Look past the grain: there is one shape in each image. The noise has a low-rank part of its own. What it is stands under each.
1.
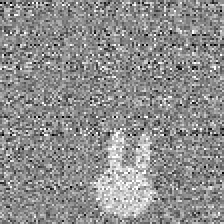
rabbit's head
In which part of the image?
bottom middle
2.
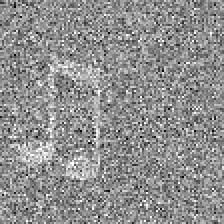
pair of musical notes
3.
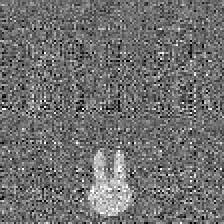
rabbit's head
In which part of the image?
bottom middle
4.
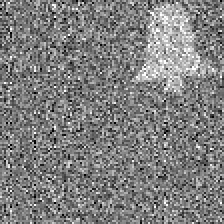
bell
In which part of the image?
top right
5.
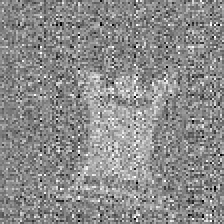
chess rook
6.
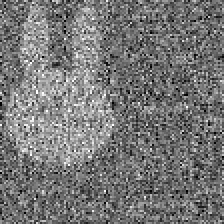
rabbit's head
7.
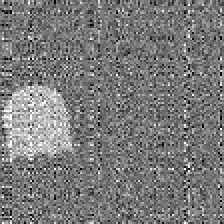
ghost
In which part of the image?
middle left
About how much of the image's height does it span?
a third
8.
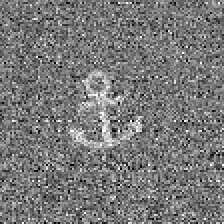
anchor
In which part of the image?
centre
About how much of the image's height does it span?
a third
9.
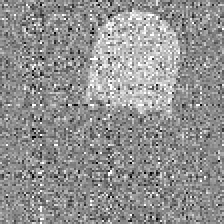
ghost
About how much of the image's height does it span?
half
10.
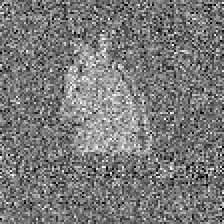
chess knight
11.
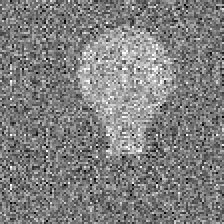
light bulb
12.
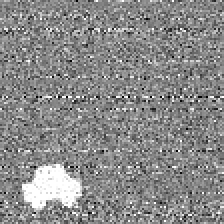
car
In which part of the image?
bottom left
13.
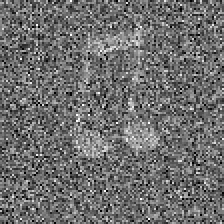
pair of musical notes
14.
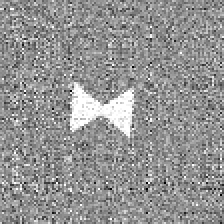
bow tie
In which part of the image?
centre
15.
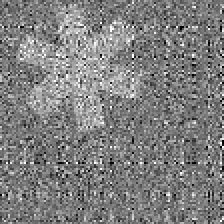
asterisk
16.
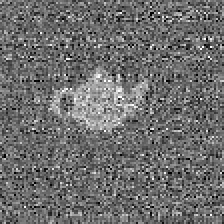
teapot
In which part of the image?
centre
